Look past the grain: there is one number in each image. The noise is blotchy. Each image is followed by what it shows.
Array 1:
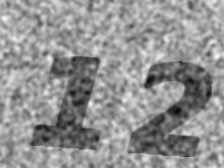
12
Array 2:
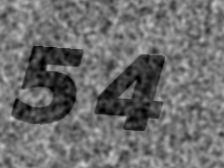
54
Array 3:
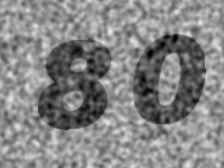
80
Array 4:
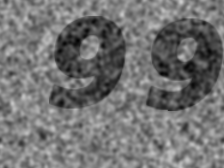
99
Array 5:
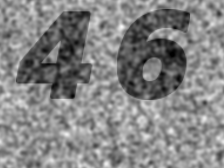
46
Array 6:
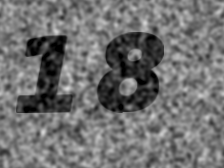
18
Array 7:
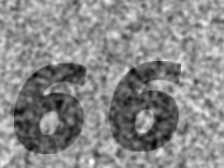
66
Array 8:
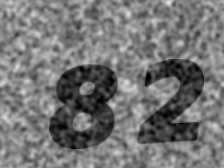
82
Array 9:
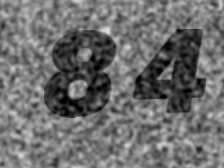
84
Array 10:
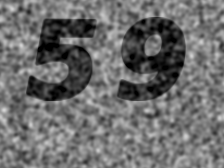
59
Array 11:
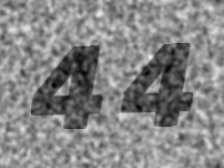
44
